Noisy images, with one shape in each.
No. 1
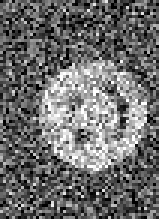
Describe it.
light smiling face
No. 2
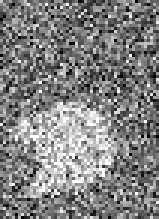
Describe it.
light cat's head
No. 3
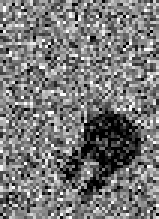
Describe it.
dark rabbit's head
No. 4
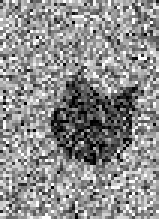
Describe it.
dark cat's head
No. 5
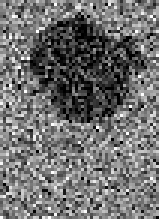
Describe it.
dark apple
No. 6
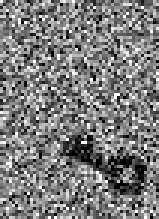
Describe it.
dark key
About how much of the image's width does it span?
half
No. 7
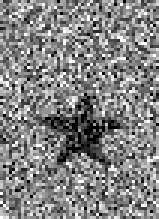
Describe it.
dark star
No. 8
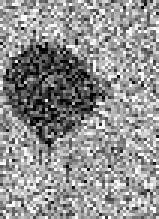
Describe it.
dark ghost
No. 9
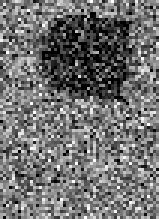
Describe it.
dark ghost
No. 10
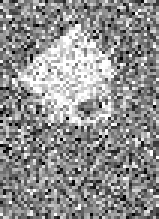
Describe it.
light cup
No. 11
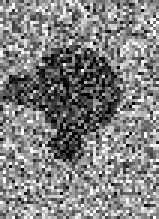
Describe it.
dark bear's head
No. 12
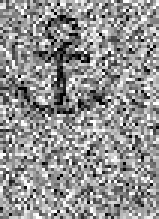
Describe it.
dark anchor
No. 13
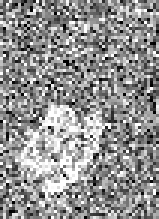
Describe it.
light telephone
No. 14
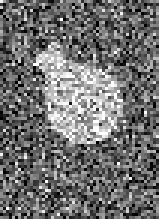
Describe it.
light light bulb
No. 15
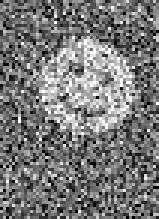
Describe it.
light smiling face
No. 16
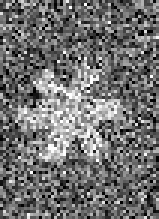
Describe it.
light asterisk
